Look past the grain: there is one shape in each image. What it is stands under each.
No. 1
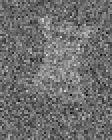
chess rook
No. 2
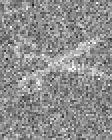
pair of scissors
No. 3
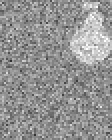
pear
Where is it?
top right
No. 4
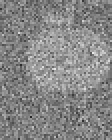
apple
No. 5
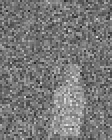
bottle
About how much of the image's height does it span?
half
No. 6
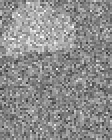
cloud
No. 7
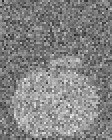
apple
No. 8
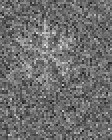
snowflake
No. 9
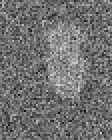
footprint
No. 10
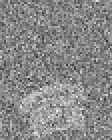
telephone
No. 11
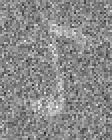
musical note
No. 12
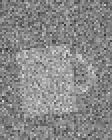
cup
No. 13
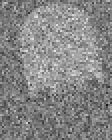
ghost
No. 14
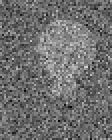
light bulb
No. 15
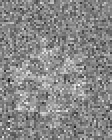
snowflake
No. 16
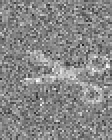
pair of scissors
